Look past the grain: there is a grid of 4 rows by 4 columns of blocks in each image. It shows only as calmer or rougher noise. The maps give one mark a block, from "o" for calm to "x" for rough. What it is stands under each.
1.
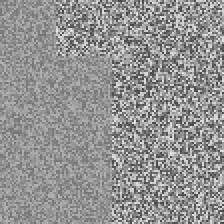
o x x x
o o x x
o o x x
o o x x
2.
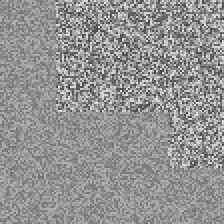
o x x x
o x x x
o o o x
o o o o
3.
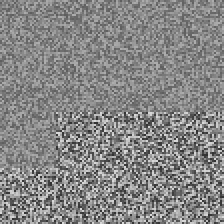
o o o o
o o o o
o x x x
x x x x
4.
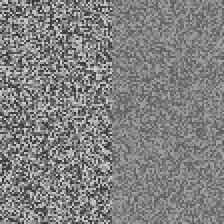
x x o o
x x o o
x x o o
x x o o
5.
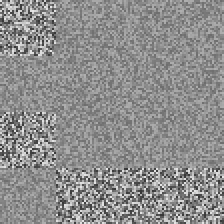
x o o o
o o o o
x o o o
o x x x
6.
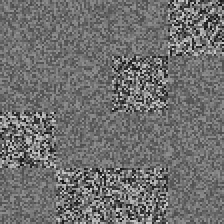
o o o x
o o x o
x o o o
o x x o
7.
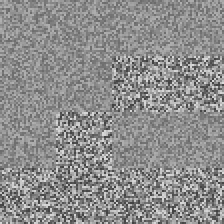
o o o o
o o x x
o x o o
x x x x
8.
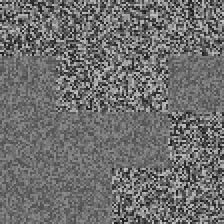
x x x x
o x x o
o o o x
o o x x
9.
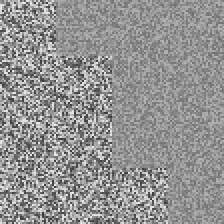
x o o o
x x o o
x x o o
x x x o
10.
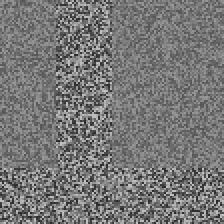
o x o o
o x o o
o x o o
x x x x
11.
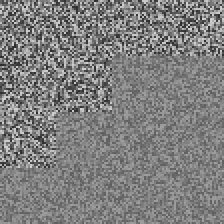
x x x x
x x o o
x o o o
o o o o
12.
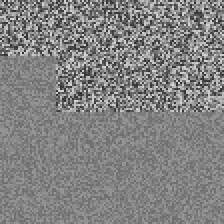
x x x x
o x x x
o o o o
o o o o
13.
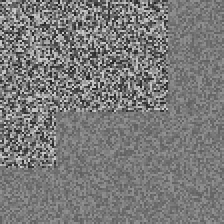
x x x o
x x x o
x o o o
o o o o
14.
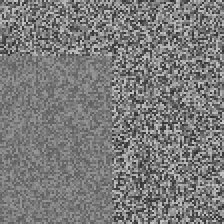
x x x x
o o x x
o o x x
o o x x
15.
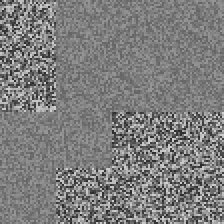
x o o o
x o o o
o o x x
o x x x
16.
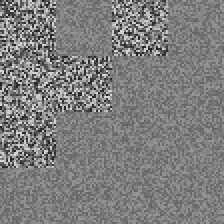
x o x o
x x o o
x o o o
o o o o
